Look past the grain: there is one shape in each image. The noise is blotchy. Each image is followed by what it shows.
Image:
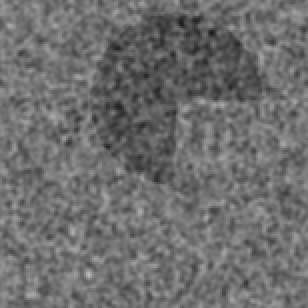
disc with a wedge cut out
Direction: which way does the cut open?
down and right
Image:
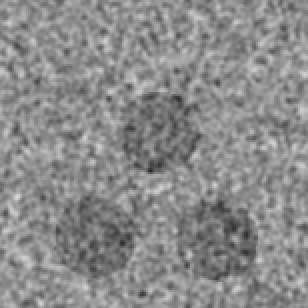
three dots
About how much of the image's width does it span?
two thirds
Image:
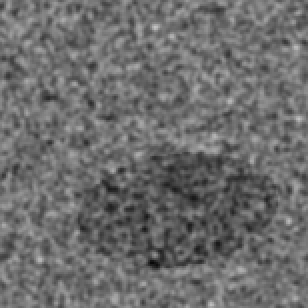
ellipse
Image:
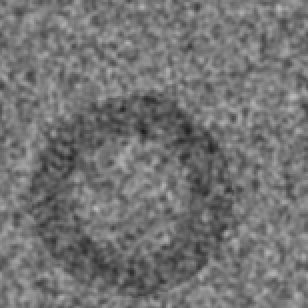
ring
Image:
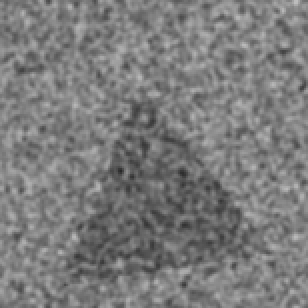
triangle
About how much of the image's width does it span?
two thirds
